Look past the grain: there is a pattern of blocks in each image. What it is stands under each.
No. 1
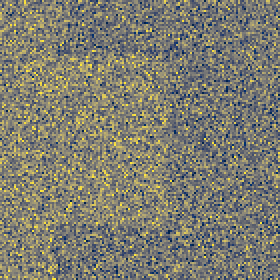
top and bottom mirror each other
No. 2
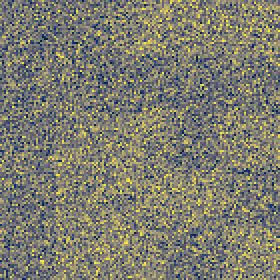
no symmetry
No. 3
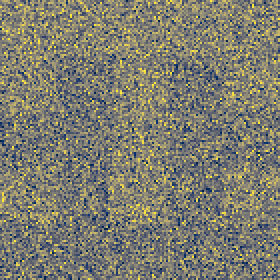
left and right mirror each other
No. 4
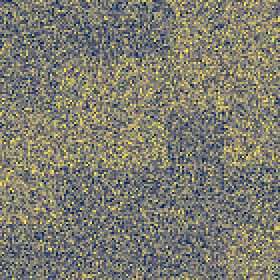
no symmetry
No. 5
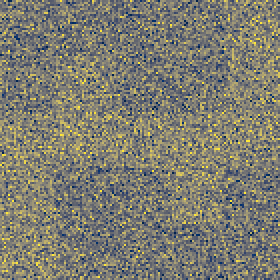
the same after a half turn
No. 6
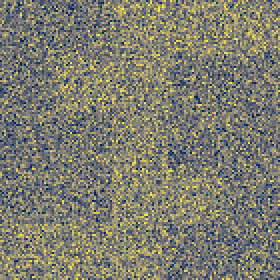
the same after a half turn
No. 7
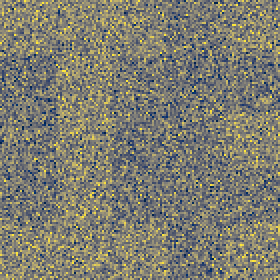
top and bottom mirror each other
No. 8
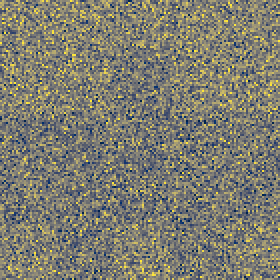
left and right mirror each other
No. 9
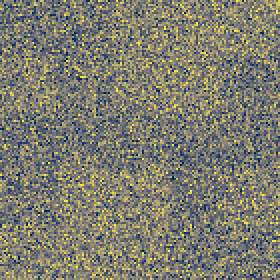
the same after a half turn
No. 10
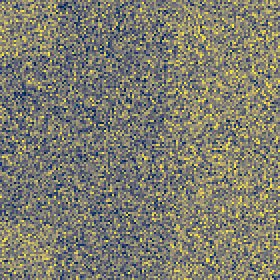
top and bottom mirror each other
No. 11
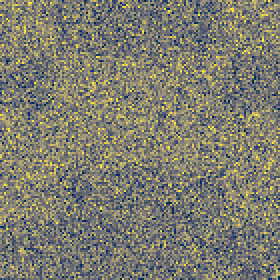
left and right mirror each other
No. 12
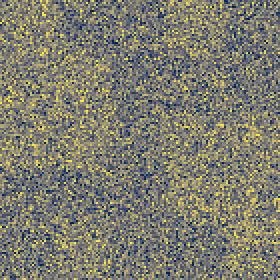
the same after a half turn
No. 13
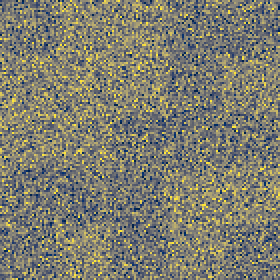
mirrored about the diagonal from the top left
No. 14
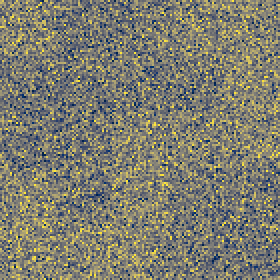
mirrored about the diagonal from the top left
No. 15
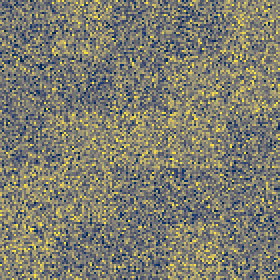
the same after a half turn
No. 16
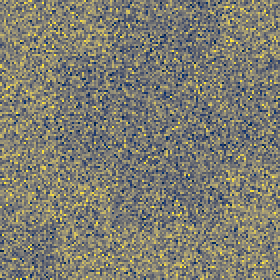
mirrored about the diagonal from the bottom left
